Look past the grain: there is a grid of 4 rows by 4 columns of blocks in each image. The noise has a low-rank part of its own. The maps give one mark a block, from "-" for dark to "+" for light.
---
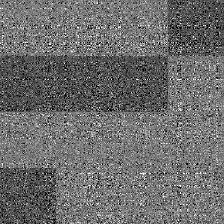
+++-
---+
++++
-+++
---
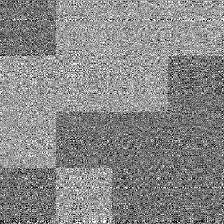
-+++
+++-
+---
-+--
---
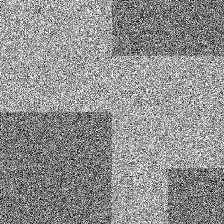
++--
++++
--++
--+-
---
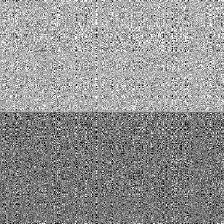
++++
++++
----
----
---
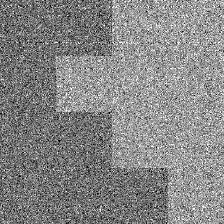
--++
-+++
--++
---+
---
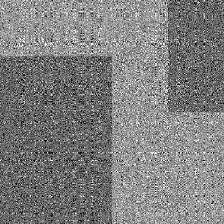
+++-
--+-
--++
--++
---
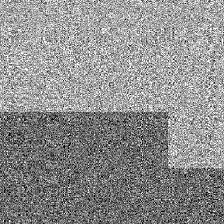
++++
++++
---+
----
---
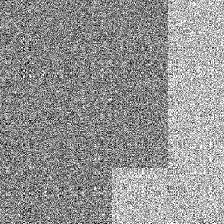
---+
---+
---+
--++
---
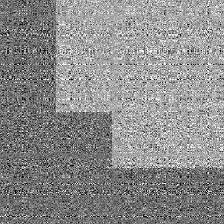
-+++
-+++
--++
----
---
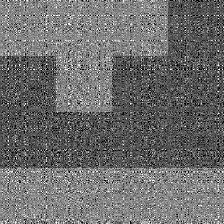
+++-
-+--
----
++++
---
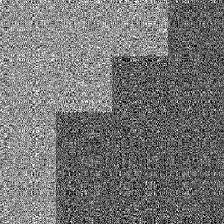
+++-
++--
+---
+---
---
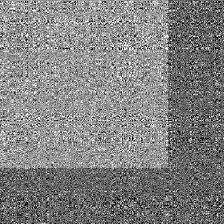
+++-
+++-
+++-
----
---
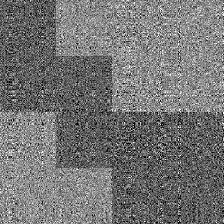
-+++
--++
+---
++--
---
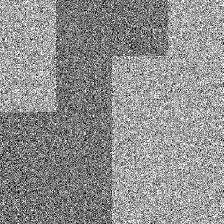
+--+
+-++
--++
--++
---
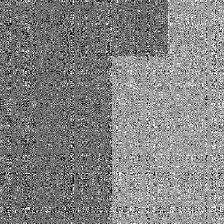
---+
--++
--++
--++
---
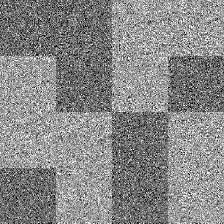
--++
+-+-
++-+
-+-+
